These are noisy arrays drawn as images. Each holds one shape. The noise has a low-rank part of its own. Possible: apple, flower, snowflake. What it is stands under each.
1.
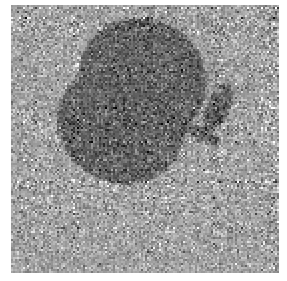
apple
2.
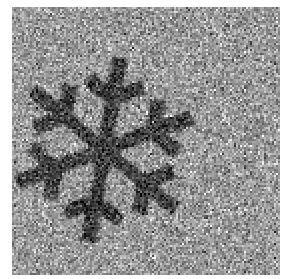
snowflake
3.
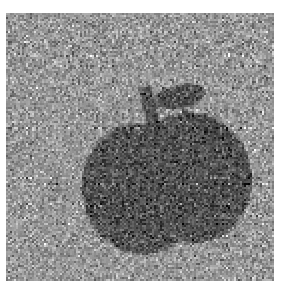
apple
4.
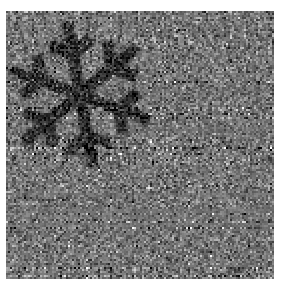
snowflake
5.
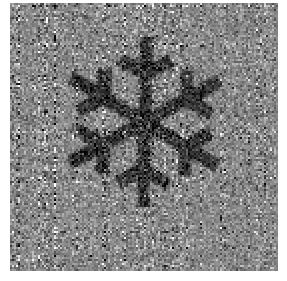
snowflake
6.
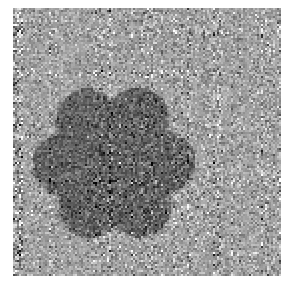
flower
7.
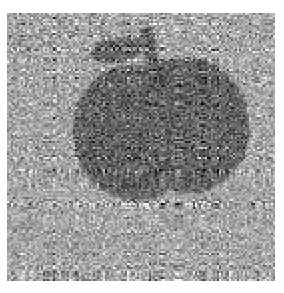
apple
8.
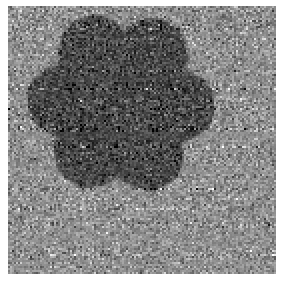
flower
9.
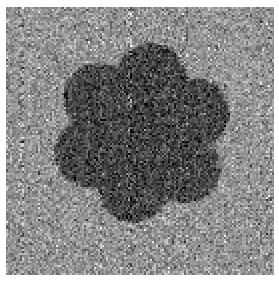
flower
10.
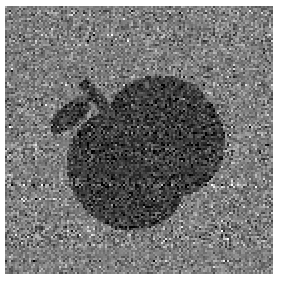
apple
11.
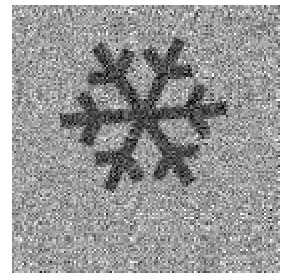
snowflake
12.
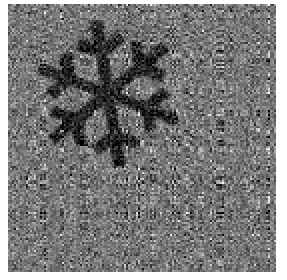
snowflake
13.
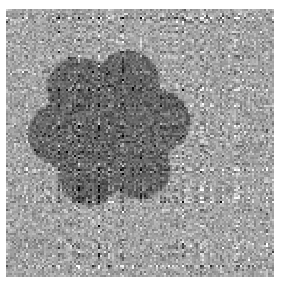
flower
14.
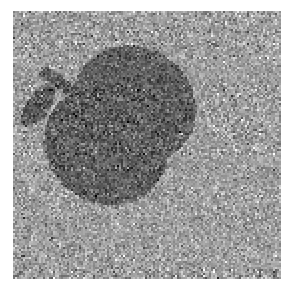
apple
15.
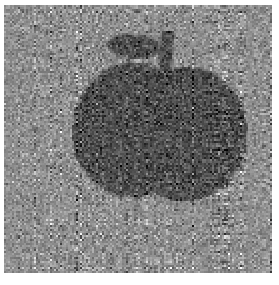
apple
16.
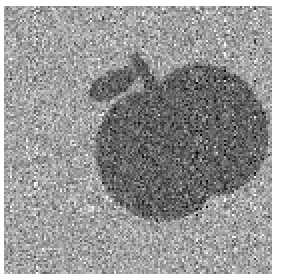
apple
